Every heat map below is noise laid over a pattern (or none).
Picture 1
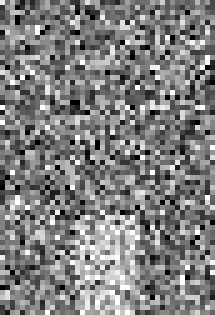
one block
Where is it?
bottom middle
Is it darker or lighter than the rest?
lighter
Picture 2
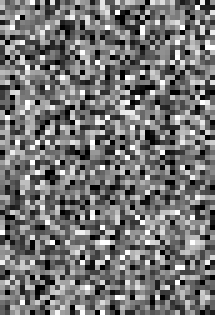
only noise
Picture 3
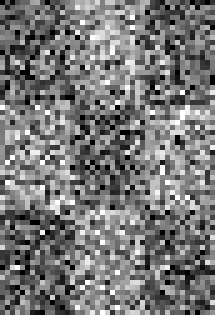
a checkerboard
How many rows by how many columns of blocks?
3 by 3
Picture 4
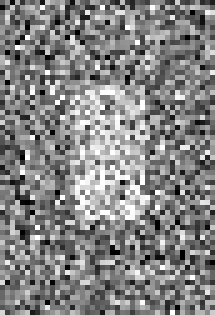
one block
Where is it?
centre
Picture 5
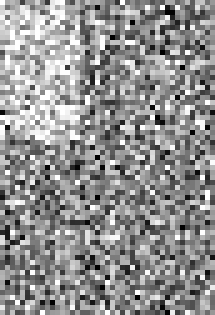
one block
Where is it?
top left
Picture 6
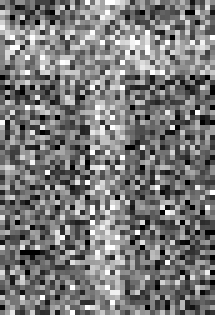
bands of rows crossing bands of columns
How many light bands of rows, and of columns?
1 and 1
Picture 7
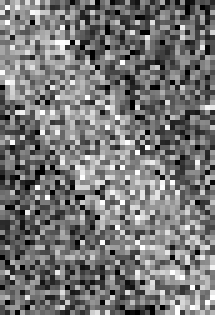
a diagonal band
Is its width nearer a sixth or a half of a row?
a half
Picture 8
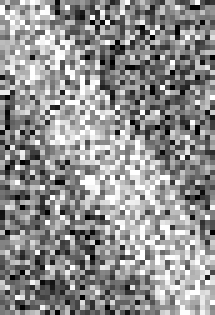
a diagonal band
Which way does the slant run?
top left to bottom right
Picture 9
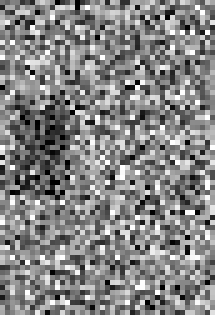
one block
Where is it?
middle left
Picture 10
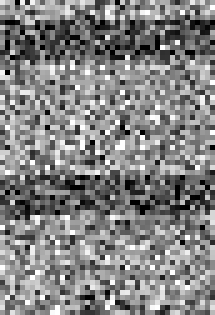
bands of rows
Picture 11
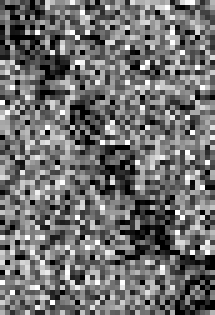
blocks along the diagonal
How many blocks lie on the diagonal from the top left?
6
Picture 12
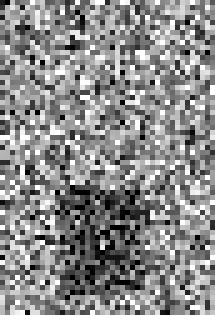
one block
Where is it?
bottom middle
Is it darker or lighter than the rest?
darker
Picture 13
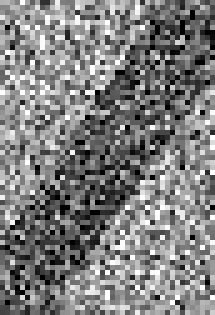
a diagonal band
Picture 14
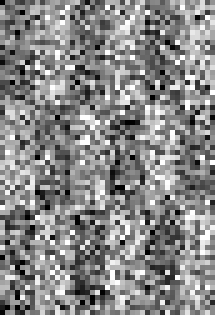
a checkerboard
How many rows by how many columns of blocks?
3 by 6
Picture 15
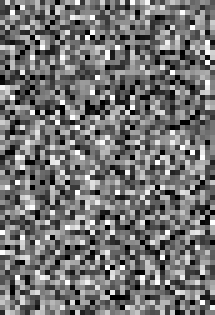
only noise
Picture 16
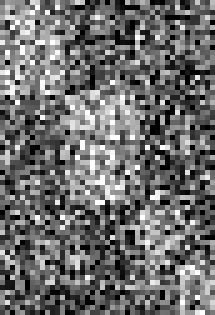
blocks along the diagonal
